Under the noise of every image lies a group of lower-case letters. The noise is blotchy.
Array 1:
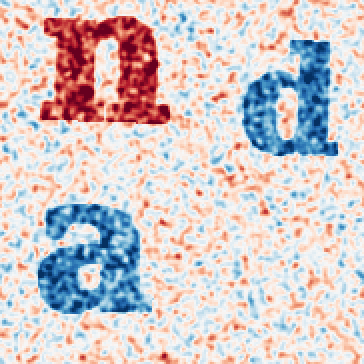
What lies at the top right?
d
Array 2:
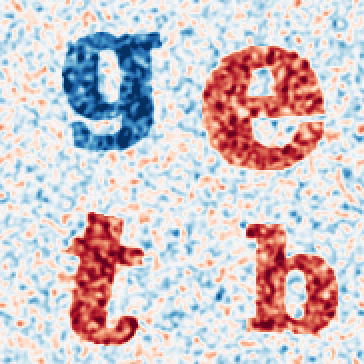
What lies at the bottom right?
b
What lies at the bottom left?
t
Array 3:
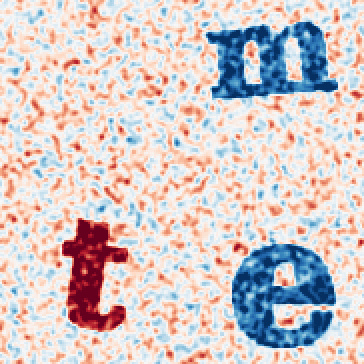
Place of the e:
bottom right
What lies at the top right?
m
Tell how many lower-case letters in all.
3
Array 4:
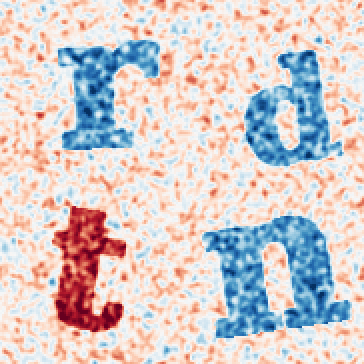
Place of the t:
bottom left
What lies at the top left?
r
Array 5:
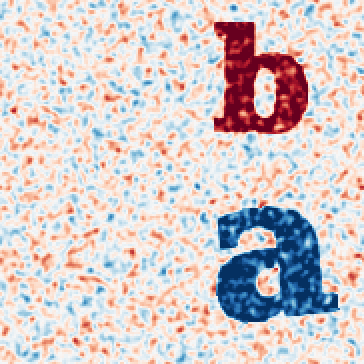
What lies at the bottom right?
a
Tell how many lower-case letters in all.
2
